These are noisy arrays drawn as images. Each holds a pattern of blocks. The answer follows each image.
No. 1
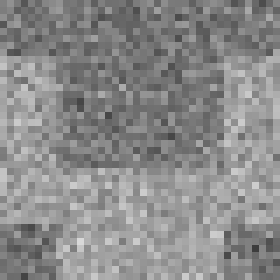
left and right mirror each other
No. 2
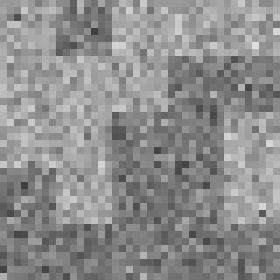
no symmetry
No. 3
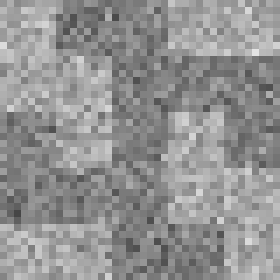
the same after a half turn
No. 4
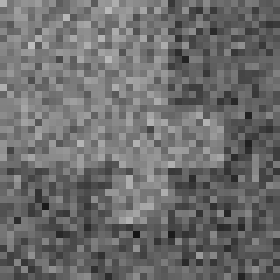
mirrored about the diagonal from the top left
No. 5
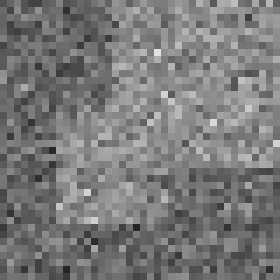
mirrored about the diagonal from the bottom left
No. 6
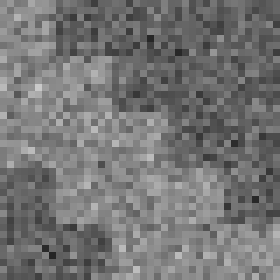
mirrored about the diagonal from the bottom left
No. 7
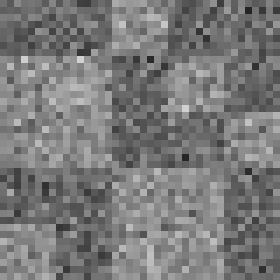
mirrored about the diagonal from the bottom left
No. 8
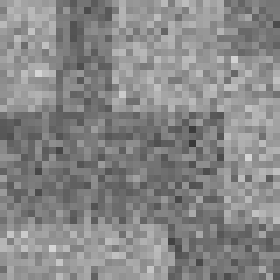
no symmetry
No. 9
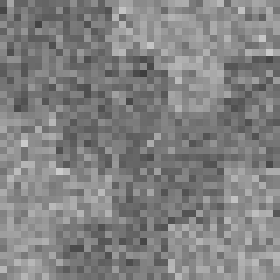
mirrored about the diagonal from the top left
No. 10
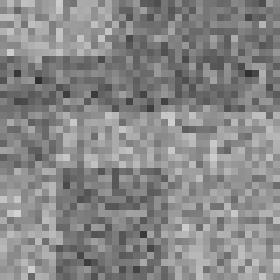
no symmetry
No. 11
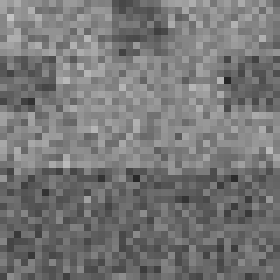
left and right mirror each other
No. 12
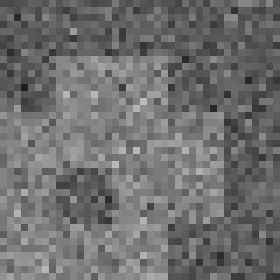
mirrored about the diagonal from the bottom left
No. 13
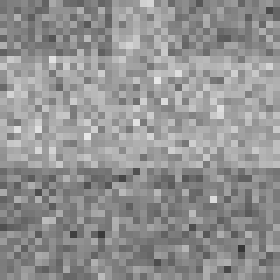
left and right mirror each other
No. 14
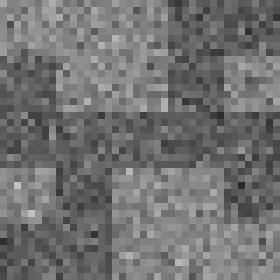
the same after a half turn
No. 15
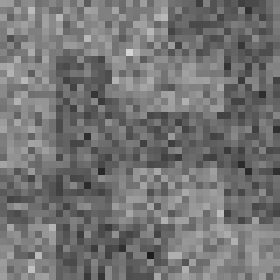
no symmetry
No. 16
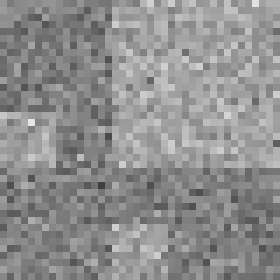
mirrored about the diagonal from the bottom left
